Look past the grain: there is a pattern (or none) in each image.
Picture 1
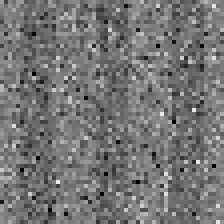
vertical stripes
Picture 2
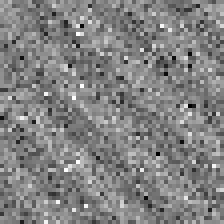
diagonal stripes
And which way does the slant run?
top left to bottom right
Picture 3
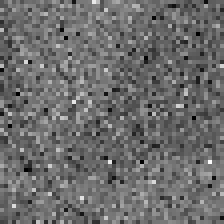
spokes from one point
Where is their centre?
bottom left
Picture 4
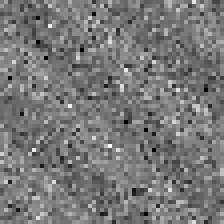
diagonal stripes
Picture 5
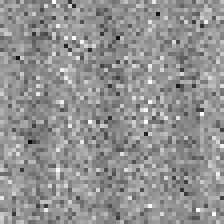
vertical stripes
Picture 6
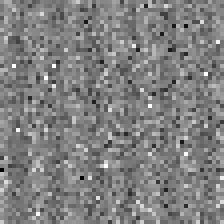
vertical stripes
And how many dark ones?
6
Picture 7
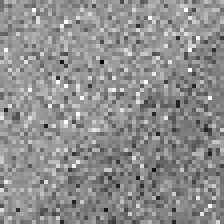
a sharp edge
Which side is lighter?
top left
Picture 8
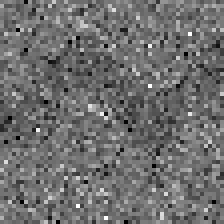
a wavy band
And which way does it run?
left to right
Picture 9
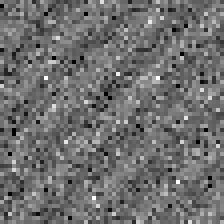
diagonal stripes
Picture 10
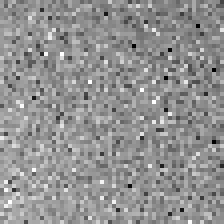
a smooth slope
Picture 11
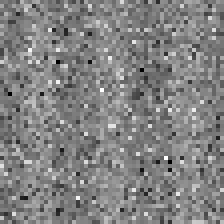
vertical stripes
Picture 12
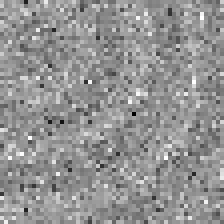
rings round one point
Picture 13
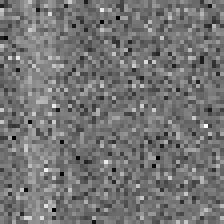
one vertical stripe
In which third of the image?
left
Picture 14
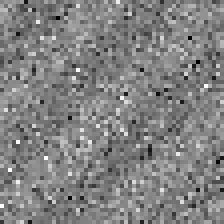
diagonal stripes
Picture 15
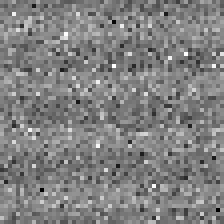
horizontal stripes
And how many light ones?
4
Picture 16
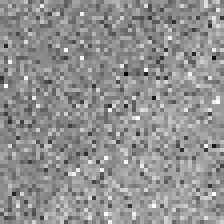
a sharp edge
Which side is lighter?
bottom right
